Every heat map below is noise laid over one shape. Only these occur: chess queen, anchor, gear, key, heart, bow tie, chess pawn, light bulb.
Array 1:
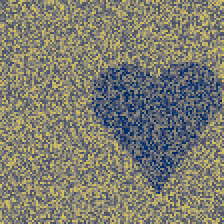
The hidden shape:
heart
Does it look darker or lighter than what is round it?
darker
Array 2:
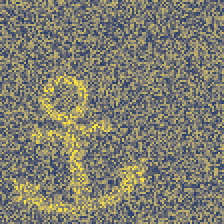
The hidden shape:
anchor
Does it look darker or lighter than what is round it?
lighter
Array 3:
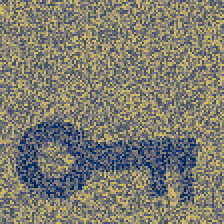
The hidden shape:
key
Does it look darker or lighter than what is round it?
darker
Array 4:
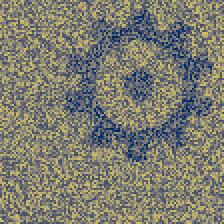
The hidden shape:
gear
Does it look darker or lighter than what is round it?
darker
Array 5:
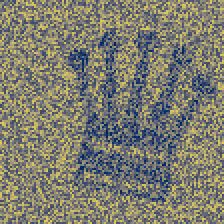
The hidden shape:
chess queen
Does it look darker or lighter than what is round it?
darker
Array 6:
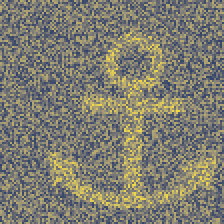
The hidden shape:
anchor
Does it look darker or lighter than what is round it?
lighter
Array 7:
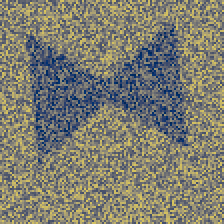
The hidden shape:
bow tie
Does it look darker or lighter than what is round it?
darker
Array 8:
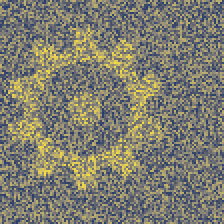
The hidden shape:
gear
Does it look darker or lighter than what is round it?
lighter
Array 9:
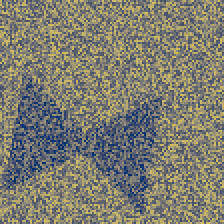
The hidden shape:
bow tie
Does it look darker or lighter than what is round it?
darker
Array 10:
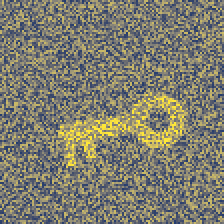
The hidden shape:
key
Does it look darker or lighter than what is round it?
lighter
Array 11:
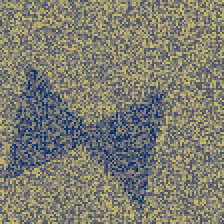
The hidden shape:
bow tie
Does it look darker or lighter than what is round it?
darker
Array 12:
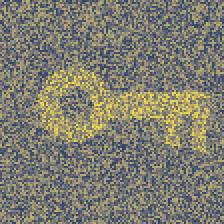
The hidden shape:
key
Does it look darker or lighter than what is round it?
lighter
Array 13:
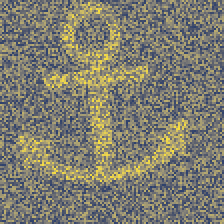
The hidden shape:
anchor
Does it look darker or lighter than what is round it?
lighter
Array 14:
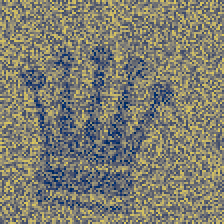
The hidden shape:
chess queen
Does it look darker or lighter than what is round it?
darker
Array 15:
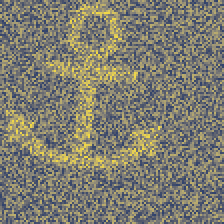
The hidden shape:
anchor
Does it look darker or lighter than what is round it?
lighter
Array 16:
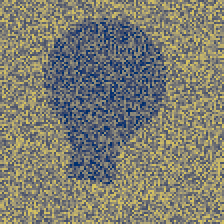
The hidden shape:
light bulb
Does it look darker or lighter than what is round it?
darker
